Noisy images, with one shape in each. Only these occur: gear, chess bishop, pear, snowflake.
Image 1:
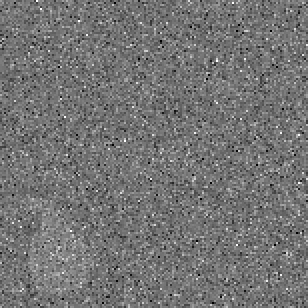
pear
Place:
bottom left
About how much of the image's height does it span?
a third
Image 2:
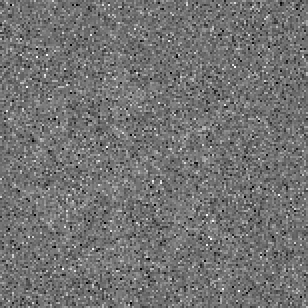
snowflake
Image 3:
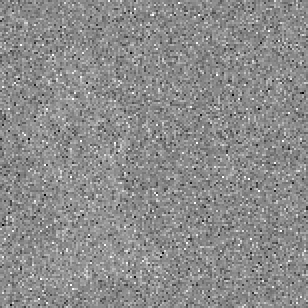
chess bishop
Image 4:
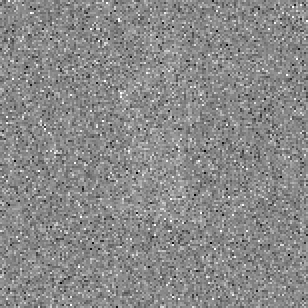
chess bishop
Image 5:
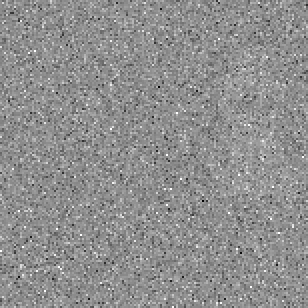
chess bishop
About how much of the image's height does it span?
half
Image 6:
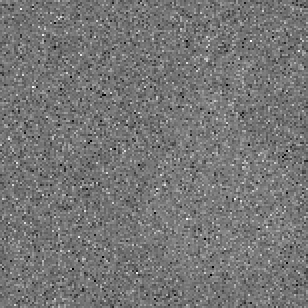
pear
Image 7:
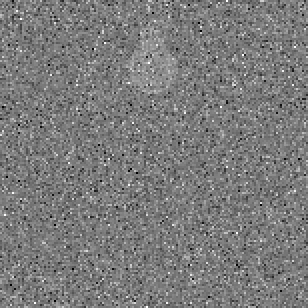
pear
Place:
top middle
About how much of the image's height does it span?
a quarter
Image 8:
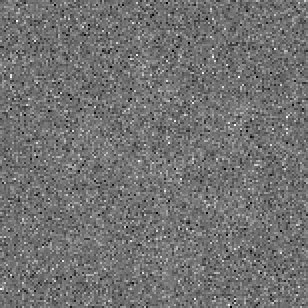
snowflake
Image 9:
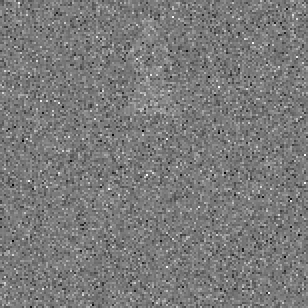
chess bishop
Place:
top middle
